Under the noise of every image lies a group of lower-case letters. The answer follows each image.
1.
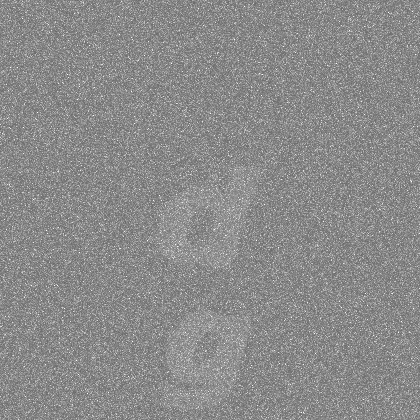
centre: d; bottom middle: g
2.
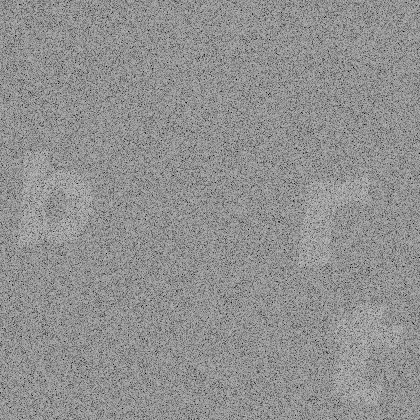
middle left: b; middle right: r; bottom right: t
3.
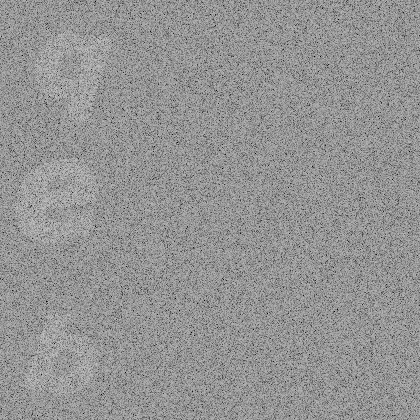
top left: q; middle left: e; bottom left: b
